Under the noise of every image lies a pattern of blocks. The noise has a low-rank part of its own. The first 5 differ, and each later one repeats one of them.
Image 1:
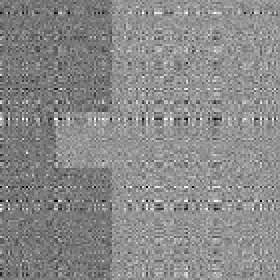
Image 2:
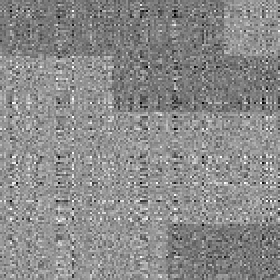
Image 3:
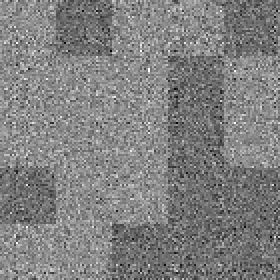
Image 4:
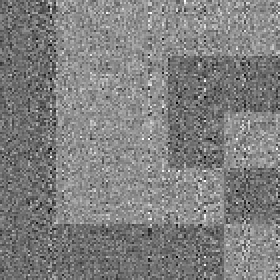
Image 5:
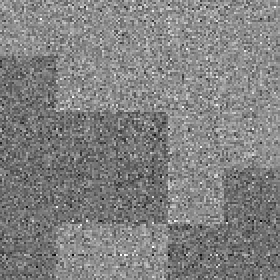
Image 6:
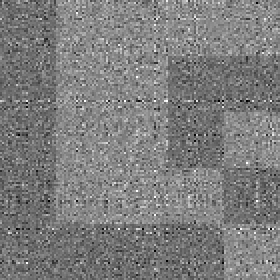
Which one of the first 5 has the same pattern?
4
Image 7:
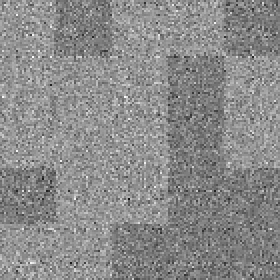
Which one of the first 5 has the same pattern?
3
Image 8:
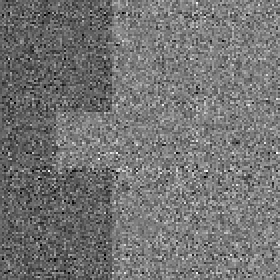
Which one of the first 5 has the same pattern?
1
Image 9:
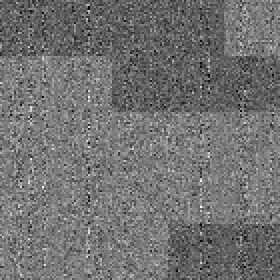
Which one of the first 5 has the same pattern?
2
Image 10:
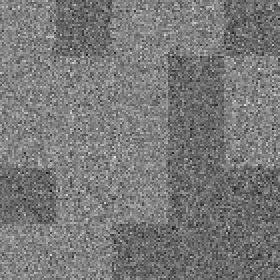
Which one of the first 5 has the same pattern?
3
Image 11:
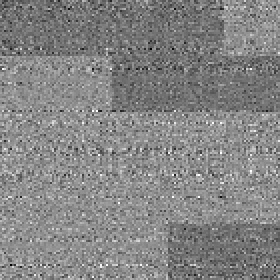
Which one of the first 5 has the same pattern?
2
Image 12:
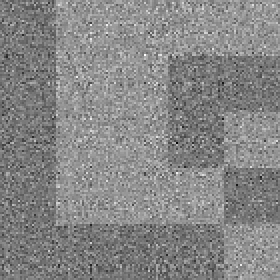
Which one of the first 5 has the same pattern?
4
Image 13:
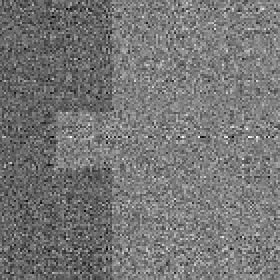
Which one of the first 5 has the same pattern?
1
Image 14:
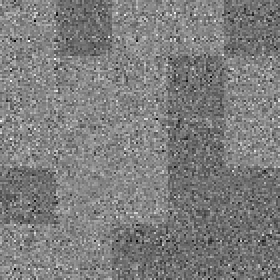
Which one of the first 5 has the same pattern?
3
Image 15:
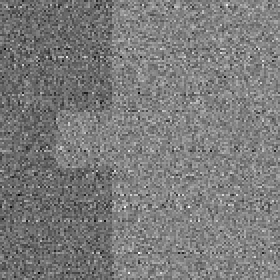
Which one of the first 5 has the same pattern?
1
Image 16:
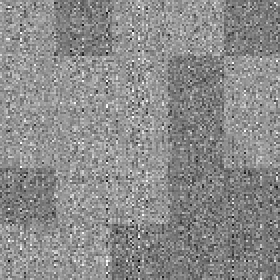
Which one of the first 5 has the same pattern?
3
